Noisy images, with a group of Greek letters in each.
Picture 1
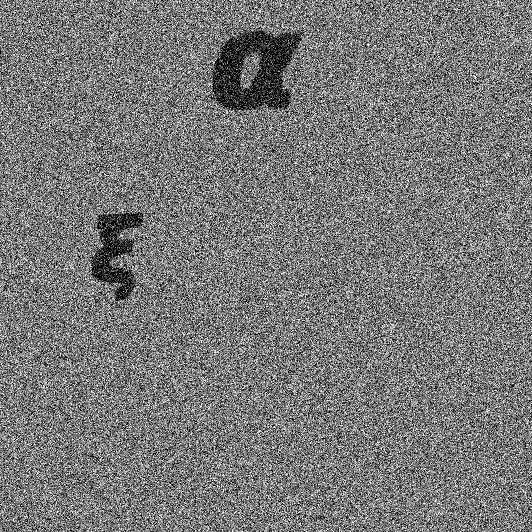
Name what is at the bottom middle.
nothing
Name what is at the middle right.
nothing
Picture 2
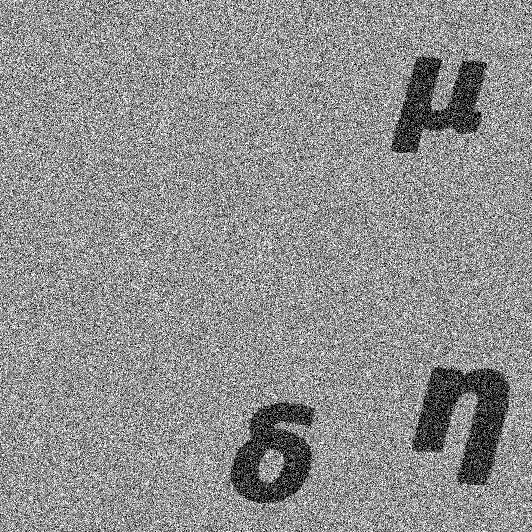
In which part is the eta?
bottom right
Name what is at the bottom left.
nothing
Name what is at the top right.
mu
